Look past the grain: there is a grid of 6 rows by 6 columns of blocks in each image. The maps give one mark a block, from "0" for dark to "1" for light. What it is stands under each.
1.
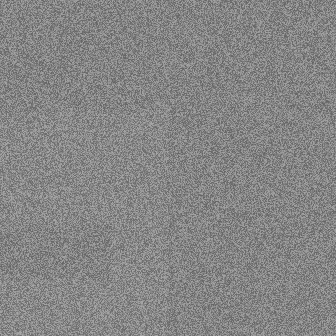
0 0 0 0 0 0
0 0 0 0 0 0
1 1 1 0 0 0
1 1 1 0 0 0
0 0 1 0 0 0
1 1 1 0 0 0
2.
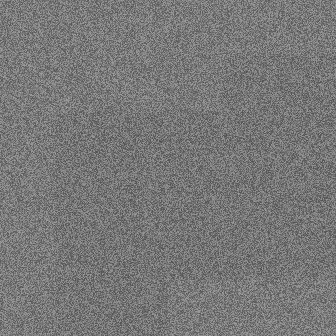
1 1 1 1 1 1
1 1 1 1 0 0
1 0 0 0 0 0
1 0 0 0 0 0
1 0 0 0 0 0
1 0 0 1 1 1
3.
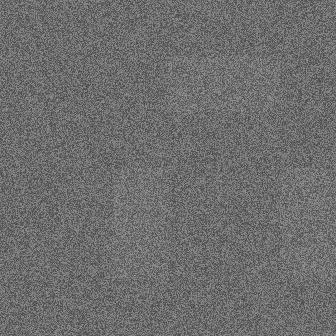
0 0 0 0 0 0
0 0 0 1 1 0
0 0 0 0 0 0
0 0 1 0 0 1
0 0 1 0 0 1
0 0 0 0 0 0
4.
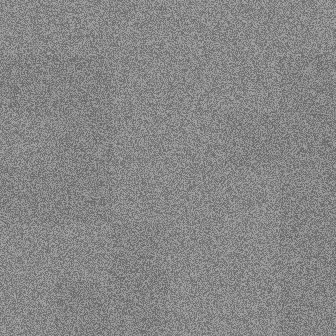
1 1 1 1 1 1
0 0 1 1 1 0
1 0 1 1 0 0
0 0 1 1 1 0
1 1 0 1 1 0
1 0 0 1 1 0
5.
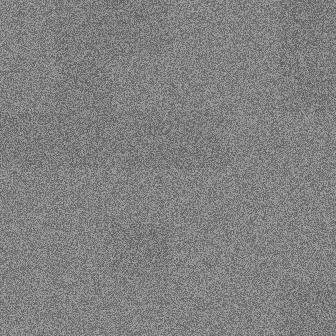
1 0 0 1 1 0
1 0 1 1 1 0
0 0 0 0 1 1
1 1 1 1 1 1
1 1 0 1 1 1
1 1 1 1 1 0
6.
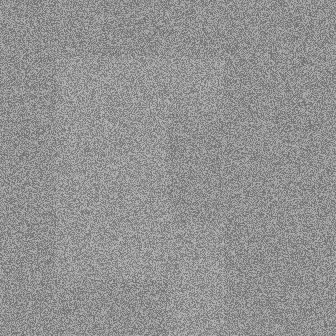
0 0 0 0 0 0
0 1 1 1 0 0
0 1 1 0 0 0
0 1 1 0 0 0
0 1 1 1 0 0
0 0 0 1 0 0
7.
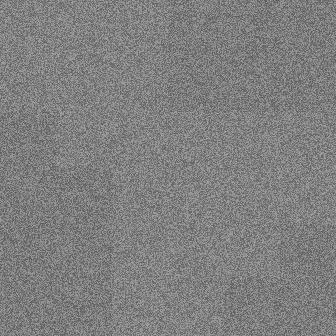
1 1 1 0 0 0
1 1 1 0 0 0
0 1 1 1 1 1
0 0 1 1 1 1
0 0 1 1 1 0
0 0 1 1 0 0
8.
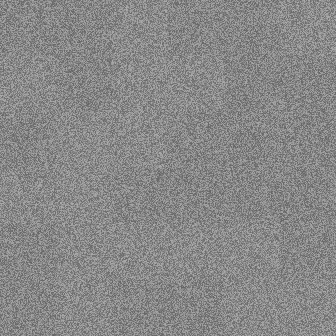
0 0 1 0 0 1
1 0 1 1 0 0
0 1 1 0 0 0
1 1 0 0 0 0
0 1 1 1 1 0
0 1 0 0 1 1
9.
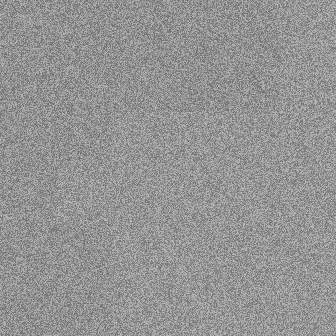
0 0 0 0 0 1
0 0 0 0 0 1
0 0 1 1 1 1
0 1 1 1 1 1
0 0 1 1 1 1
0 0 1 1 1 1
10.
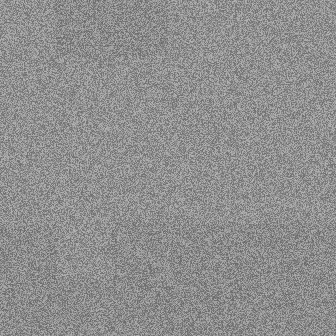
1 0 0 1 1 1
1 1 1 1 1 1
1 1 1 1 1 1
1 1 1 1 1 1
0 1 0 0 0 0
0 0 0 0 0 0
